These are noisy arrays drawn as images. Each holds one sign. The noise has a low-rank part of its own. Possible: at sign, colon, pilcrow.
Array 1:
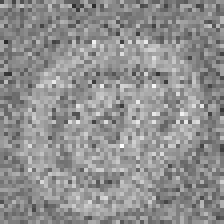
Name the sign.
at sign
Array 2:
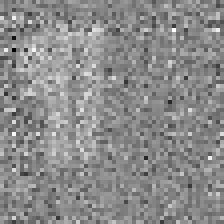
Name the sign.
pilcrow
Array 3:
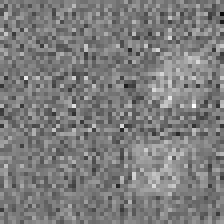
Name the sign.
colon
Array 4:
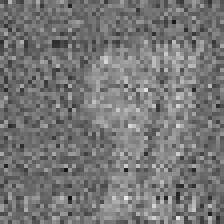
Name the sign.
pilcrow
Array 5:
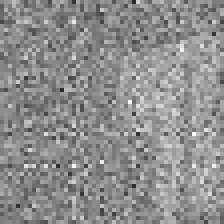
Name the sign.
pilcrow
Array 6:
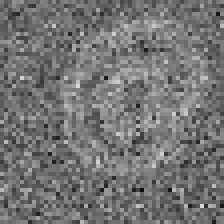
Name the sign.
at sign
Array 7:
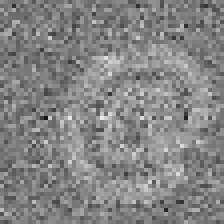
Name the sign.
at sign
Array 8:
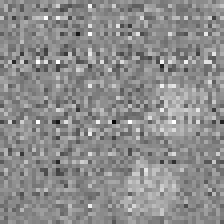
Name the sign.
colon
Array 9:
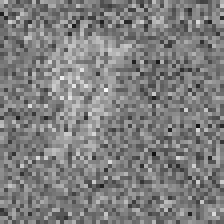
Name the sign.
pilcrow
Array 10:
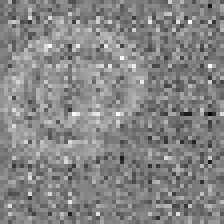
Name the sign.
at sign
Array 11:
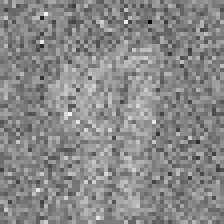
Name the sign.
pilcrow
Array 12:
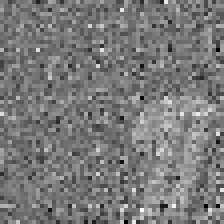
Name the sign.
pilcrow
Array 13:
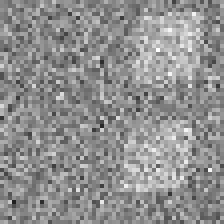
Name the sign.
colon
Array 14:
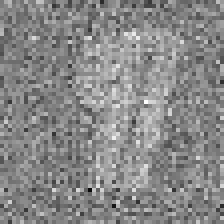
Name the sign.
pilcrow
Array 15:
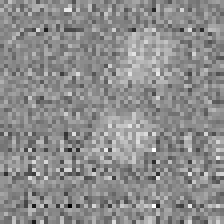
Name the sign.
colon
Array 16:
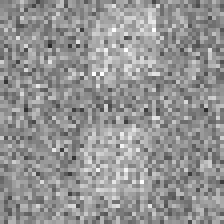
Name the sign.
colon
